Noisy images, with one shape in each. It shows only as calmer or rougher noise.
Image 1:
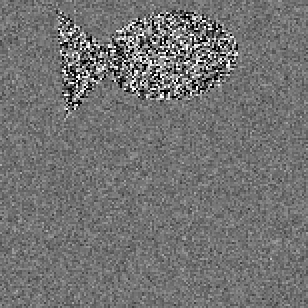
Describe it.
rough fish
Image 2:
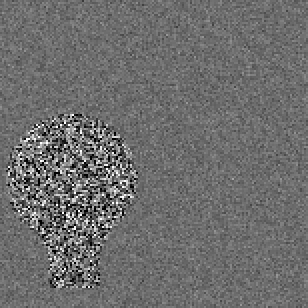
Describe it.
rough light bulb
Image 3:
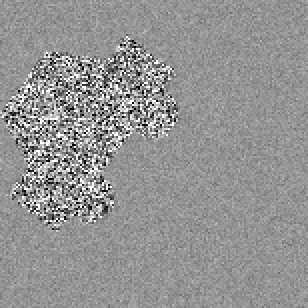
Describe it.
rough car
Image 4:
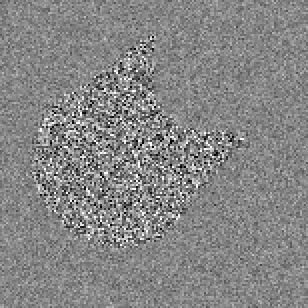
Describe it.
rough cat's head
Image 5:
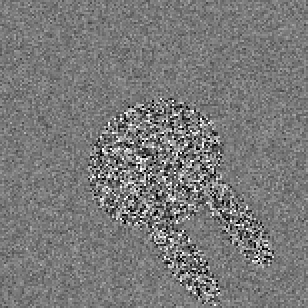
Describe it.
rough rabbit's head
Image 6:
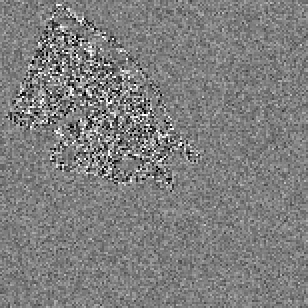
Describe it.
rough chess knight
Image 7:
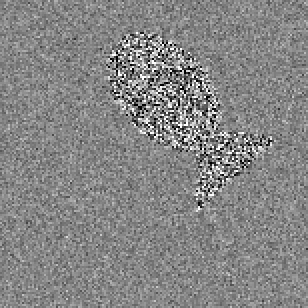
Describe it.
rough fish
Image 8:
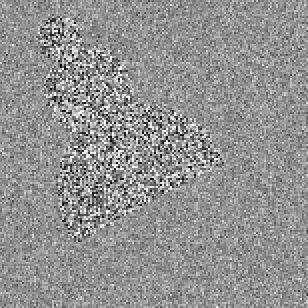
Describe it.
rough chess pawn
